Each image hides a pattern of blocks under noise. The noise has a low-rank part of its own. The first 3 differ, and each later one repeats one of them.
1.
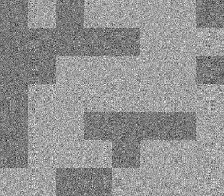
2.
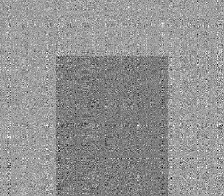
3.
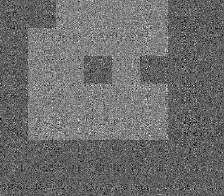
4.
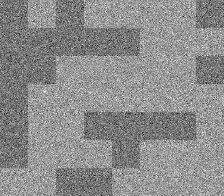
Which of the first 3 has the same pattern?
1
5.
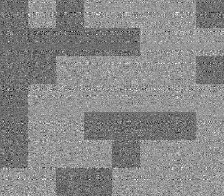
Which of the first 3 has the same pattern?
1
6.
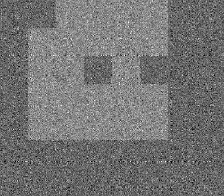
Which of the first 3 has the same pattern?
3
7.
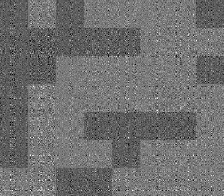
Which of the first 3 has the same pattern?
1
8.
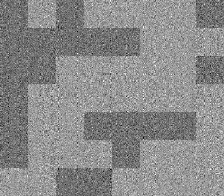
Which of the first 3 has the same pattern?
1
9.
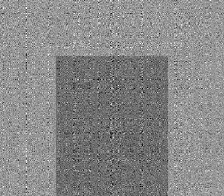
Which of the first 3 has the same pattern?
2
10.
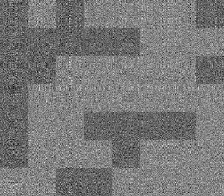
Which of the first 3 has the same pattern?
1
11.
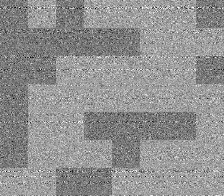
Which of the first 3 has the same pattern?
1
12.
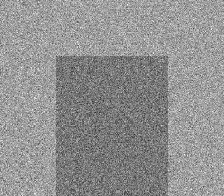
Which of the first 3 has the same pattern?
2
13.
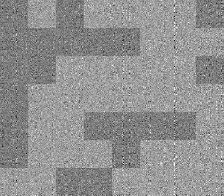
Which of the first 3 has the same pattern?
1
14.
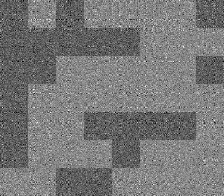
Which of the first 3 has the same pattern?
1
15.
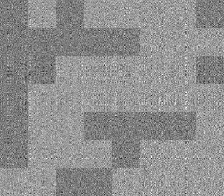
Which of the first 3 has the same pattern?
1
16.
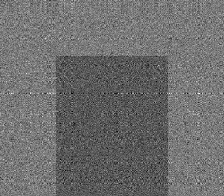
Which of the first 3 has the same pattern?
2
